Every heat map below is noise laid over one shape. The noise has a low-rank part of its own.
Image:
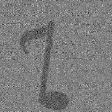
musical note
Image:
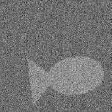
fish
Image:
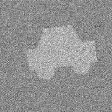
car
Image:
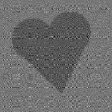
heart
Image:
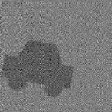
car
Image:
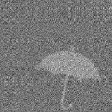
umbrella
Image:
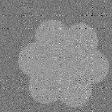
flower
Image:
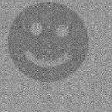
smiling face
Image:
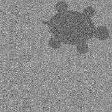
turtle
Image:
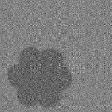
flower
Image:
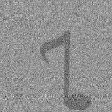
musical note
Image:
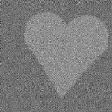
heart
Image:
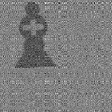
chess bishop
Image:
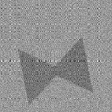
bow tie
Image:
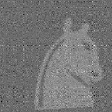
chess knight
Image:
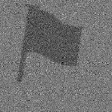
flag
